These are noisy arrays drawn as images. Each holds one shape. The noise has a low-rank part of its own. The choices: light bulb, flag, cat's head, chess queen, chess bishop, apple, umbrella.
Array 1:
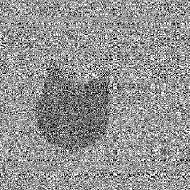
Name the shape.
cat's head
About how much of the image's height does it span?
half
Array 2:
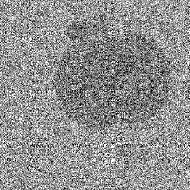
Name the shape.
apple
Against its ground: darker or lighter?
darker
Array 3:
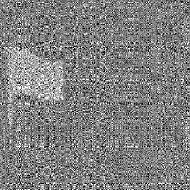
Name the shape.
flag
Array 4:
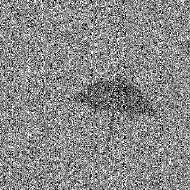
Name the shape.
umbrella
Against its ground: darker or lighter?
darker
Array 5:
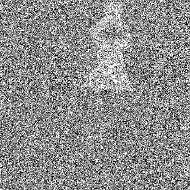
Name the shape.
chess bishop
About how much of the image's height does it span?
half
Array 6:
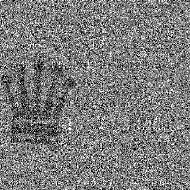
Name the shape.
chess queen
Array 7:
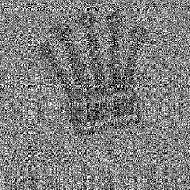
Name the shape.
chess queen
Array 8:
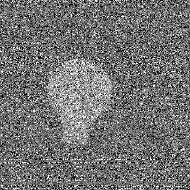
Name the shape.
light bulb
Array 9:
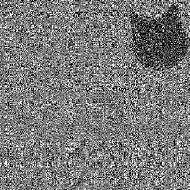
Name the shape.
cat's head
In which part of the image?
top right
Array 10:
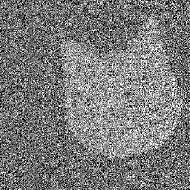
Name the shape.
cat's head
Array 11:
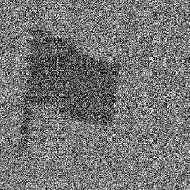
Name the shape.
flag
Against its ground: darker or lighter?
darker
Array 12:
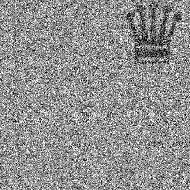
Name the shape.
chess queen
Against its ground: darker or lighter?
darker
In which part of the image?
top right
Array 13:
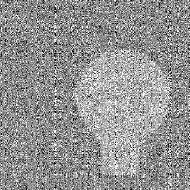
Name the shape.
light bulb
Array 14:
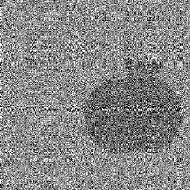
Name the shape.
apple
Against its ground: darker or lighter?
darker
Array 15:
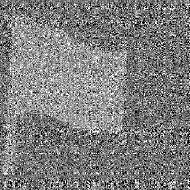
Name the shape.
flag
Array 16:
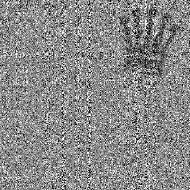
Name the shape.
chess queen
